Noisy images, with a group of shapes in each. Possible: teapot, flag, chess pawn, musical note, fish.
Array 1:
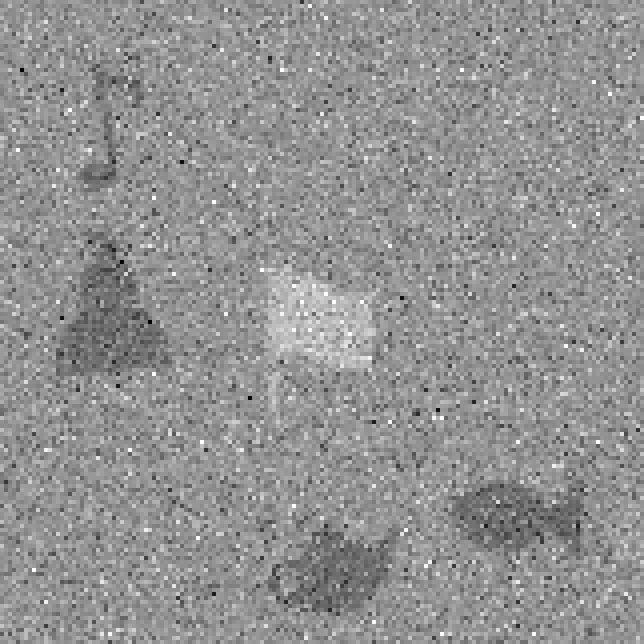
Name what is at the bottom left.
nothing
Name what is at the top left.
musical note
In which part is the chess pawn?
middle left
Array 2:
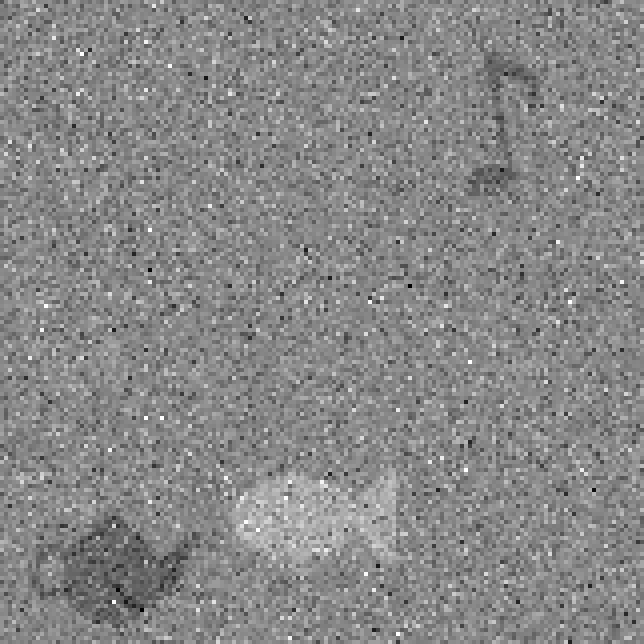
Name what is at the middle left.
nothing
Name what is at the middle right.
nothing
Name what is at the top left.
nothing
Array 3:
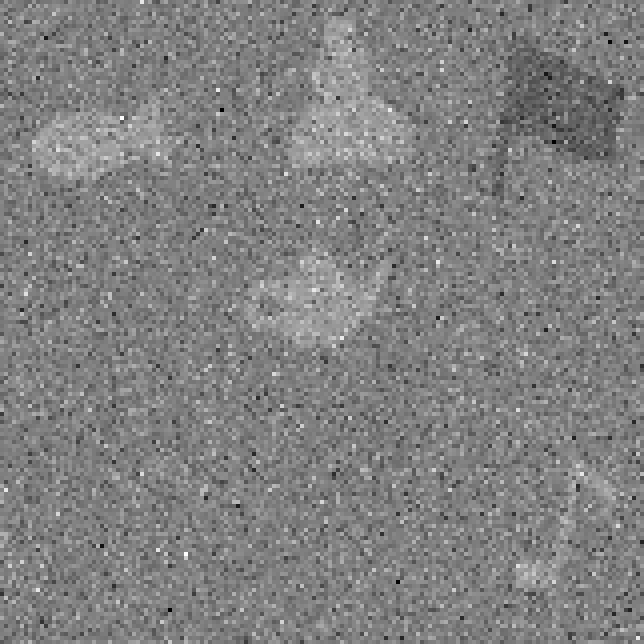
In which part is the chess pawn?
top middle
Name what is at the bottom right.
musical note
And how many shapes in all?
5
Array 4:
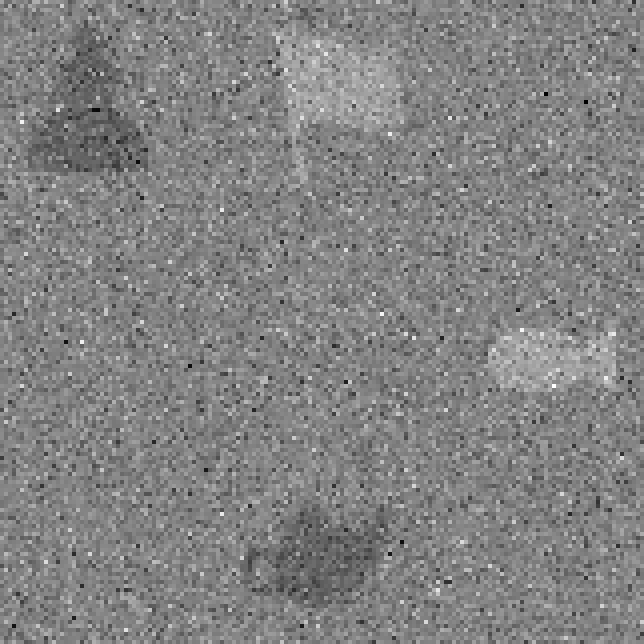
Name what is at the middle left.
nothing
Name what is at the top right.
nothing
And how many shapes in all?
4
